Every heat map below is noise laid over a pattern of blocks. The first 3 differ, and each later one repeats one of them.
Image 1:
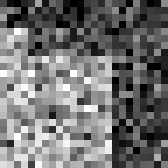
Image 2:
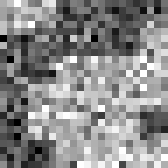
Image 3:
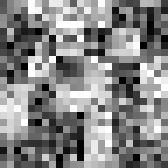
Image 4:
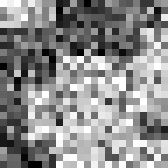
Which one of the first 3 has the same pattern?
2
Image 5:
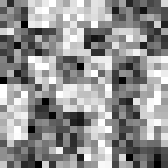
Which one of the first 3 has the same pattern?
3
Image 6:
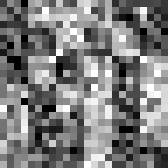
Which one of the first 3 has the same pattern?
3
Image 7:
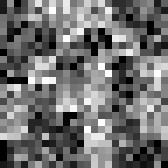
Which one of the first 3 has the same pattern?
3
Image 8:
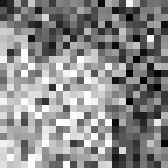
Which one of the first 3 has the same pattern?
1
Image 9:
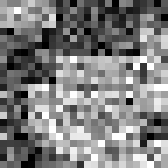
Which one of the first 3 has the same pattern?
2
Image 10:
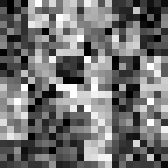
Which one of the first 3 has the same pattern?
3
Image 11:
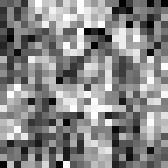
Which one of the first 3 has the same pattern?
3
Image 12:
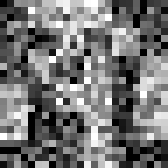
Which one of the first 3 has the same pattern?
3
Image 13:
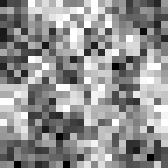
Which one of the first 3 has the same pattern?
3
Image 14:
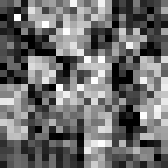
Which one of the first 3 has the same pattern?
3
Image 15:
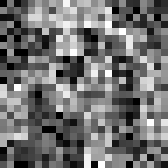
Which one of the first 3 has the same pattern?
3
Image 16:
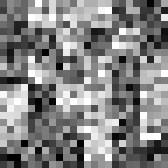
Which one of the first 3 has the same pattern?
3
